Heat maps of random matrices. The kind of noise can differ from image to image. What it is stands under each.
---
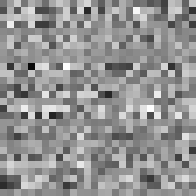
rows of uneven size
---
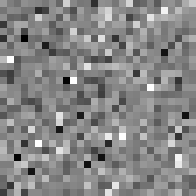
heavy tails
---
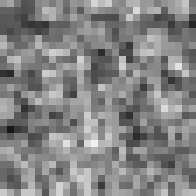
blotchy
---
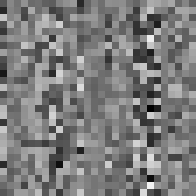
columns of uneven size
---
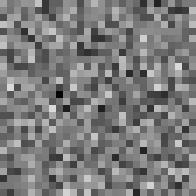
independent entries
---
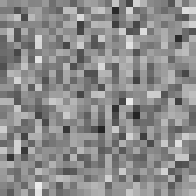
low rank plus noise
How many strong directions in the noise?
five to eight
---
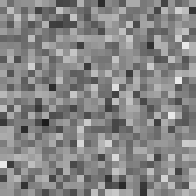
independent entries
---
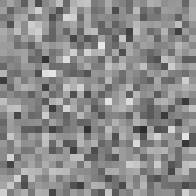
independent entries
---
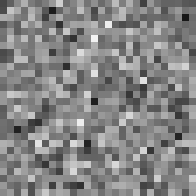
independent entries
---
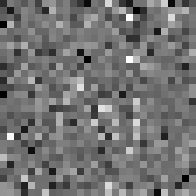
heavy tails
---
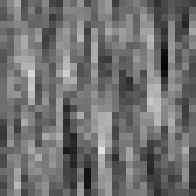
streaked along the columns
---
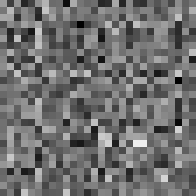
low rank plus noise
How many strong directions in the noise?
two
